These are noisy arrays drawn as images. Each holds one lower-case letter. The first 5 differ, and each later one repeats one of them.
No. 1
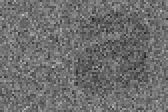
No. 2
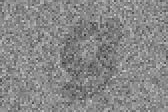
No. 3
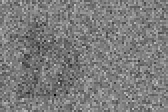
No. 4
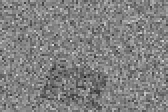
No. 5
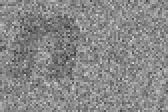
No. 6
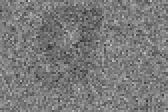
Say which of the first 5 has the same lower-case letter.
2
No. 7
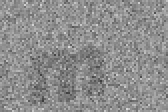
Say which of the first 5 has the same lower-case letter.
4
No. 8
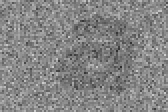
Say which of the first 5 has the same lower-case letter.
1
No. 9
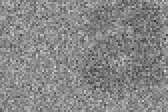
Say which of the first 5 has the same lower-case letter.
1
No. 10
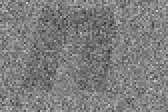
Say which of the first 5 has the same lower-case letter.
5
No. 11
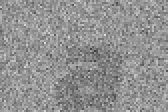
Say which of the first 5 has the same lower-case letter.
1
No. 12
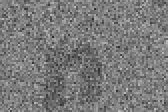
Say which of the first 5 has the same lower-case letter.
5
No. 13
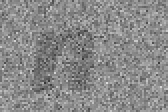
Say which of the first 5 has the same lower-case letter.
5
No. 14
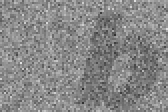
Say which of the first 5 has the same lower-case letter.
3
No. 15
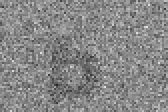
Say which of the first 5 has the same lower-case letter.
3
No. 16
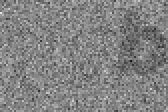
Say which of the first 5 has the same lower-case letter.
3
